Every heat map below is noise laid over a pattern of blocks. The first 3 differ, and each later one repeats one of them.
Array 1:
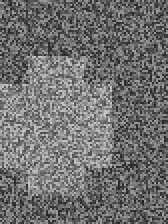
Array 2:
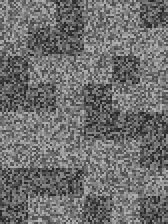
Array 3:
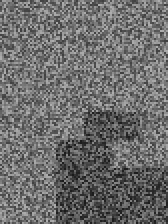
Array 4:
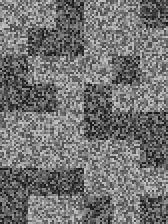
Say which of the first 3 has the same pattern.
2
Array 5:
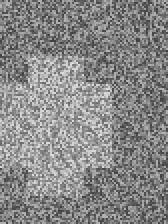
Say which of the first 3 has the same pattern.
1
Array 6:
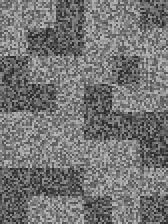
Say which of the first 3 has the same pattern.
2
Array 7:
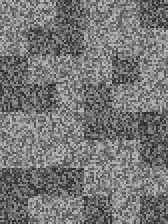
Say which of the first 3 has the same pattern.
2
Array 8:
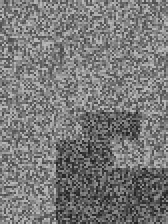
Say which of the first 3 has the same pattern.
3
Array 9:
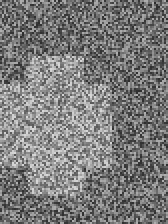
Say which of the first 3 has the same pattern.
1
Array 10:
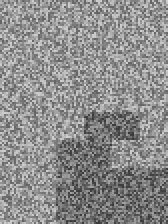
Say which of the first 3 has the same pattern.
3
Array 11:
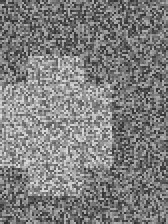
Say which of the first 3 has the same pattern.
1
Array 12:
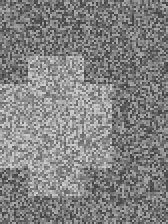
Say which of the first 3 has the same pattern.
1
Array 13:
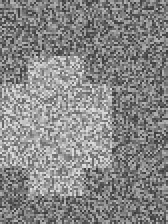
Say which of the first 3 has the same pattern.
1
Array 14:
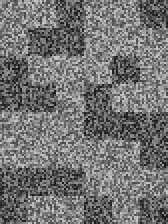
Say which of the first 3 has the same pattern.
2
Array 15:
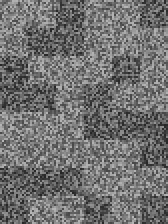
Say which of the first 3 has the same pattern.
2
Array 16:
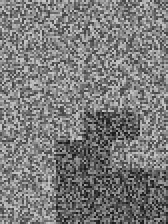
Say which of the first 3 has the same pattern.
3
